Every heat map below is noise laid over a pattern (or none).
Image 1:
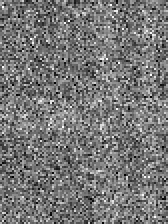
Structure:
bands of rows crossing bands of columns
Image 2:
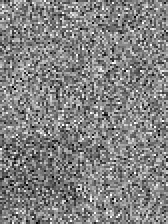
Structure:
one block
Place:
bottom left
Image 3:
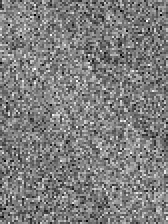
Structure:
a diagonal band
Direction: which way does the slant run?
top left to bottom right
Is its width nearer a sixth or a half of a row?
a half
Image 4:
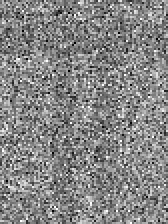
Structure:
bands of rows crossing bands of columns
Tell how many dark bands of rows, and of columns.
1 and 2
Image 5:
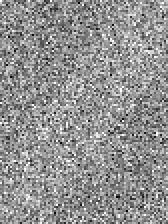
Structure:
a diagonal band
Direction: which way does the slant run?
bottom left to top right
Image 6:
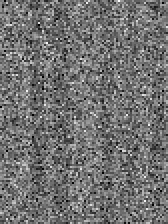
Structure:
bands of columns
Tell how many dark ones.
5
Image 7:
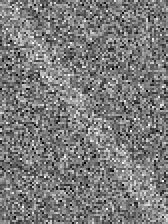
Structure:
a diagonal band
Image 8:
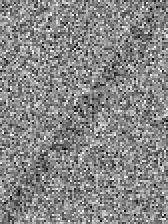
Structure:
a diagonal band
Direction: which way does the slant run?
bottom left to top right
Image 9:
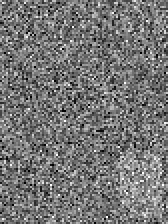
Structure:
one block
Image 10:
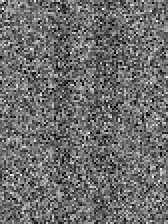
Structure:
bands of columns
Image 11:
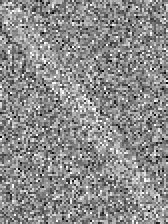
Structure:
a diagonal band
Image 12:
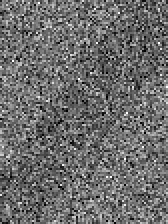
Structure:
a diagonal band
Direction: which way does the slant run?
bottom left to top right
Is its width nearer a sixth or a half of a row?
a half
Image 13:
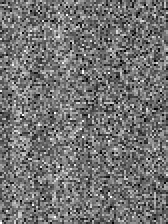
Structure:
bands of columns
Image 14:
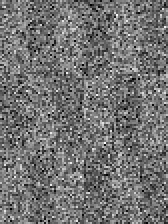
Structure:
a checkerboard
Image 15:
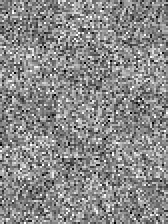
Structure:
a checkerboard
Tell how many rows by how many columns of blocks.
5 by 3
